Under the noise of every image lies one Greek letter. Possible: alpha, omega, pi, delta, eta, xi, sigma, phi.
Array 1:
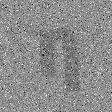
eta
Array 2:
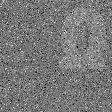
omega
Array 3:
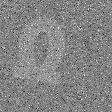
omega
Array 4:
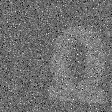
omega
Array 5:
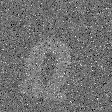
omega
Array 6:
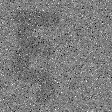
xi
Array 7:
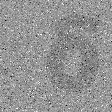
delta
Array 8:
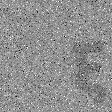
xi
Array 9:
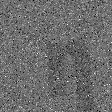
eta
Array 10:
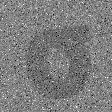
sigma
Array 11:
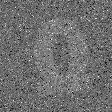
omega
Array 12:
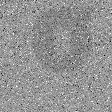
sigma
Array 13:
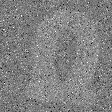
omega
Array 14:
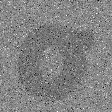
sigma
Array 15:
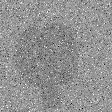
phi
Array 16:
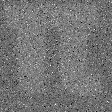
pi
